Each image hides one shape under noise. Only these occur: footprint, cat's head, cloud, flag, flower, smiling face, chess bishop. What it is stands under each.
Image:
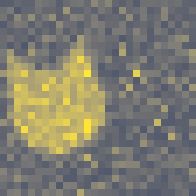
light cat's head
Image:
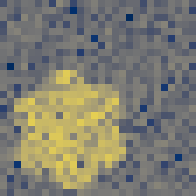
light flower
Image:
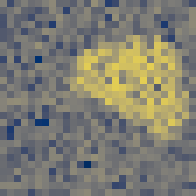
light cloud
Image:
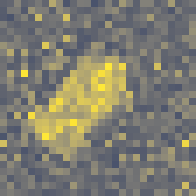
light footprint
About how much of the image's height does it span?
half
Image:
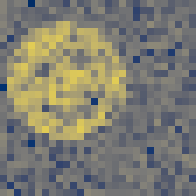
light smiling face
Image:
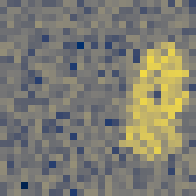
light footprint
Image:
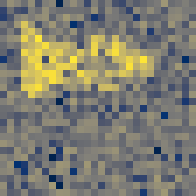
light chess bishop
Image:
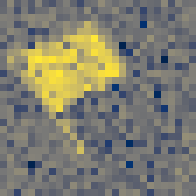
light flag
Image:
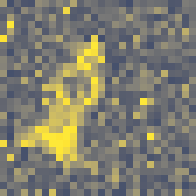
light chess bishop
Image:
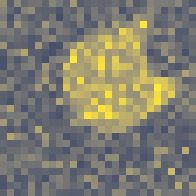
light cat's head
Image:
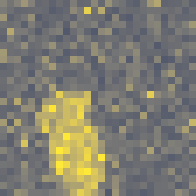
light footprint
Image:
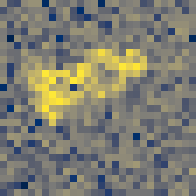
light chess bishop
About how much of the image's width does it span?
two thirds
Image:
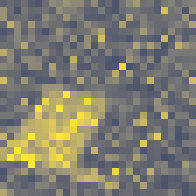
light flag
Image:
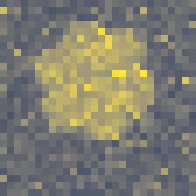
light flower
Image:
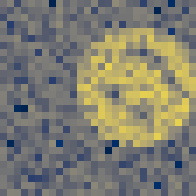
light smiling face
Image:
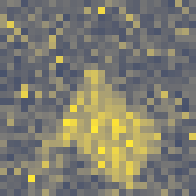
light flag
